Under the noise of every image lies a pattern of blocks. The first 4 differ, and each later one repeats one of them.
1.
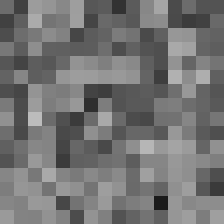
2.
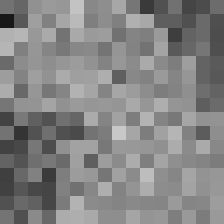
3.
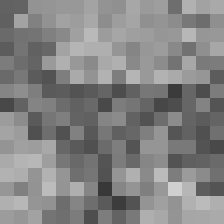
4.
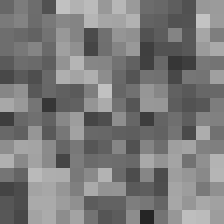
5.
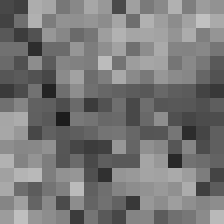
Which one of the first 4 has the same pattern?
3
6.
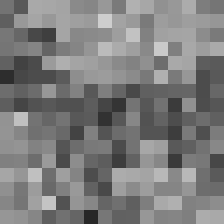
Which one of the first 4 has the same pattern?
3
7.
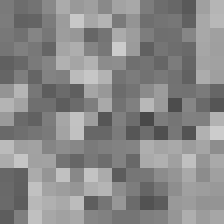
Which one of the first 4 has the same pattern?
4
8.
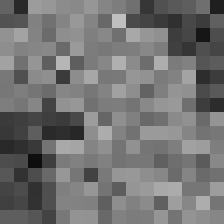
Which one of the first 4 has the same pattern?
2
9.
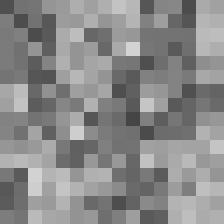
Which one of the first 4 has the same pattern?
4
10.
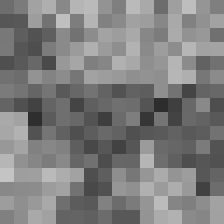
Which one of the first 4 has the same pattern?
3
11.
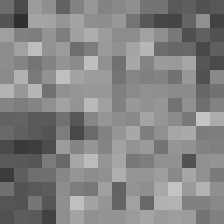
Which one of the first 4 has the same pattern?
2
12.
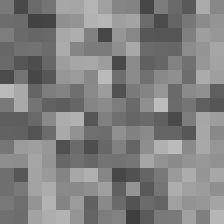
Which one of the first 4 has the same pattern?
4
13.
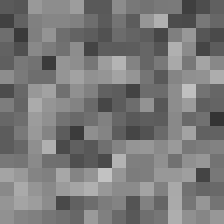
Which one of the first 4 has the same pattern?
1
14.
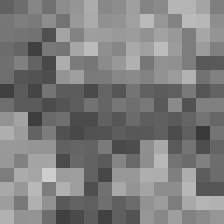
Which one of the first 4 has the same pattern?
3
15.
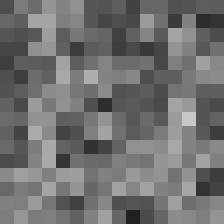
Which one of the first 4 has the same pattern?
1
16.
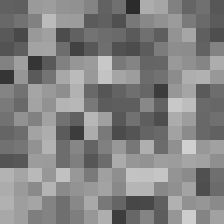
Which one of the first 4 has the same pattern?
1
